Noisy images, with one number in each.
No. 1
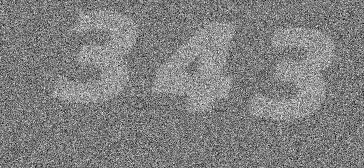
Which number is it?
343
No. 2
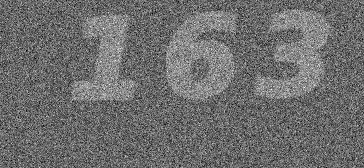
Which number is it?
163
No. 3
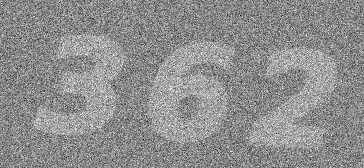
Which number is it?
362
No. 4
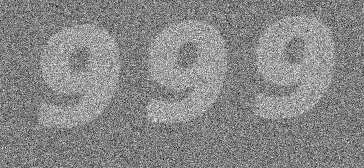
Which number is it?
999
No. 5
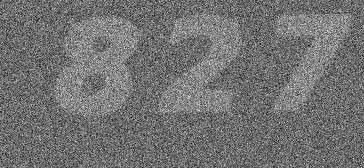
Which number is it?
827
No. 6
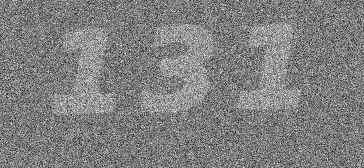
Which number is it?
131
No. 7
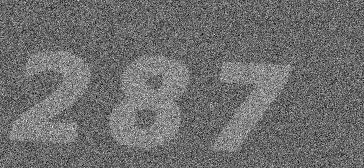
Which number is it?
287
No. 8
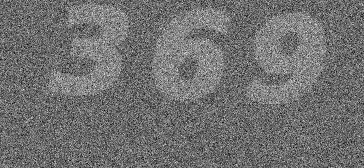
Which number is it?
369
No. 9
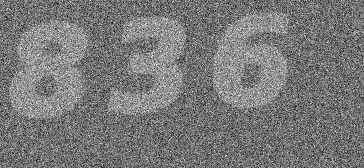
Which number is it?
836
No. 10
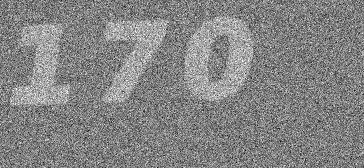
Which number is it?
170
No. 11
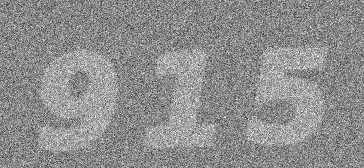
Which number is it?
915
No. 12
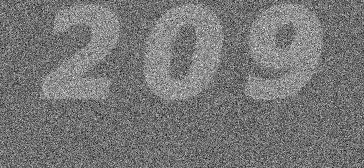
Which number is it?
209
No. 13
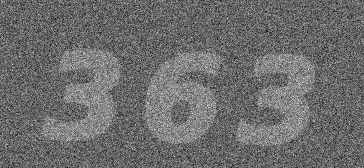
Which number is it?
363
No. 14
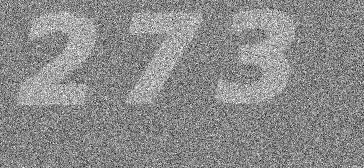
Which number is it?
273
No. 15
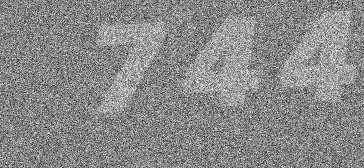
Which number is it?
744
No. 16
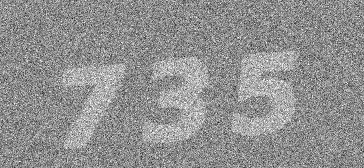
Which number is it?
735
